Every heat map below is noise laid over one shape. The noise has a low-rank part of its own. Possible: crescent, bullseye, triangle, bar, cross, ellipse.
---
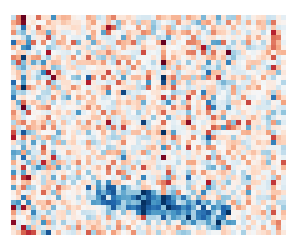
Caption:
blue bar
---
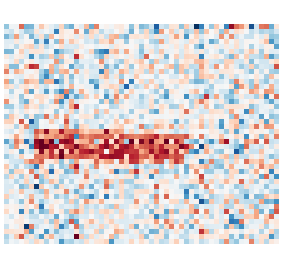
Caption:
red bar
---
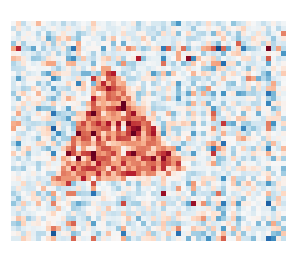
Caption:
red triangle
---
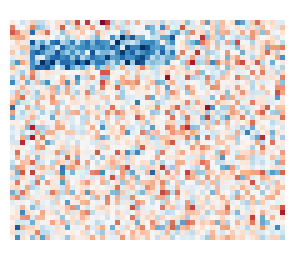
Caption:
blue bar
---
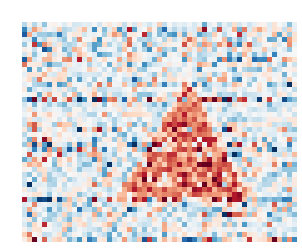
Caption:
red triangle
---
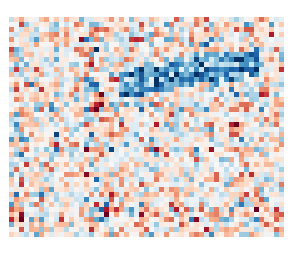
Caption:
blue bar
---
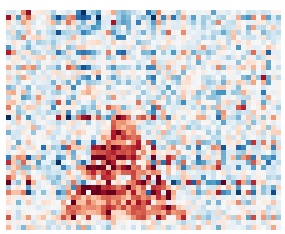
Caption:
red triangle
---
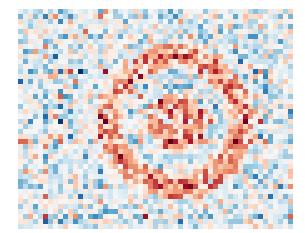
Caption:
red bullseye
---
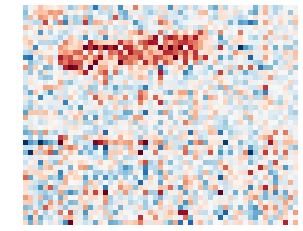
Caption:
red bar
